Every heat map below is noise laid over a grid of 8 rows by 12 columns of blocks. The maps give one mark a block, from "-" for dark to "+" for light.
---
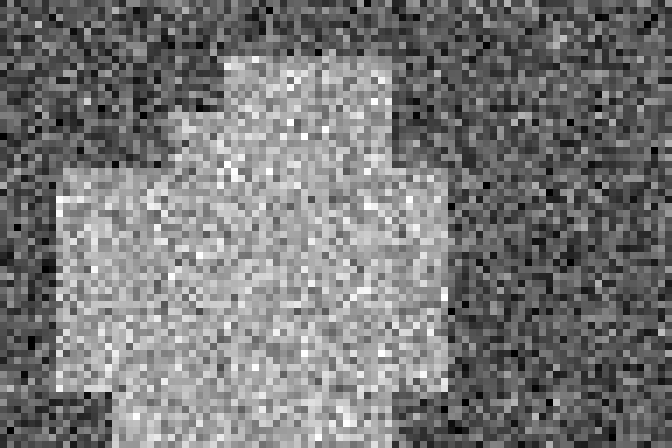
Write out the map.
------------
----+++-----
---++++-----
-+++++++----
-+++++++----
-+++++++----
-+++++++----
--+++++-----
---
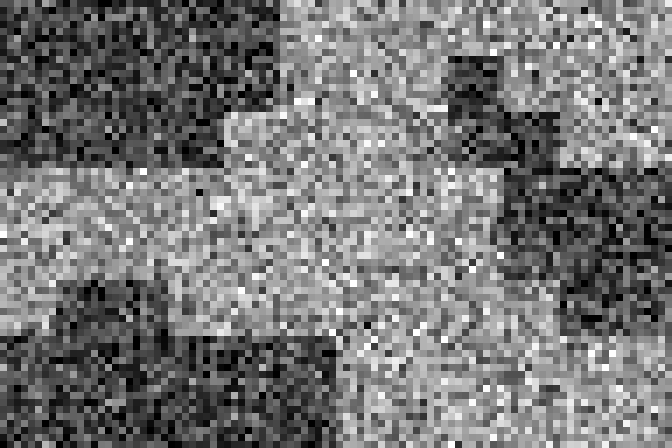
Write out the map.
-----+++++++
-----+++-+++
----++++--++
+++++++++---
+++++++++---
+--+++++++--
------++++++
------++++++
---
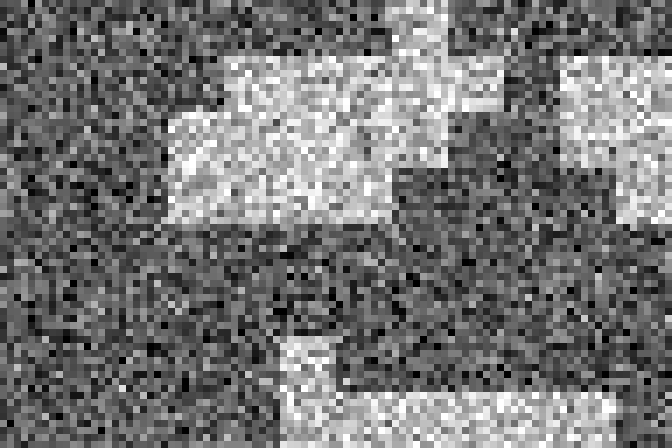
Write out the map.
-------+----
----+++++-++
---+++++--++
---++++----+
------------
------------
-----+------
-----++++++-
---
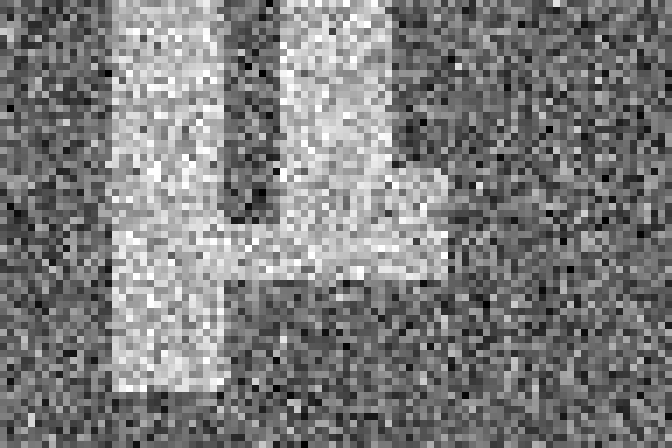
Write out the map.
--++-++-----
--++-++-----
--++-++-----
--++-+++----
--++++++----
--++--------
--++--------
------------
